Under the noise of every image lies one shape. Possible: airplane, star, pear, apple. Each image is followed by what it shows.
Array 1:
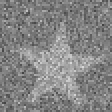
star
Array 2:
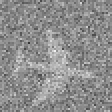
airplane
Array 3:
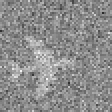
airplane
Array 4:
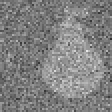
pear
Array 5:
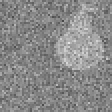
pear
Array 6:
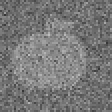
apple
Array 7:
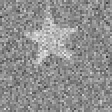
star
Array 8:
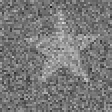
star
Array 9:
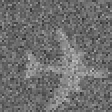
airplane
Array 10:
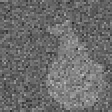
pear
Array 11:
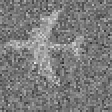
airplane
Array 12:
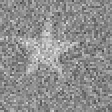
star
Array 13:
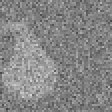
pear
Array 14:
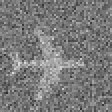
airplane
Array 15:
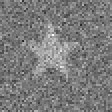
star
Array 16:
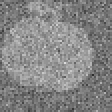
apple
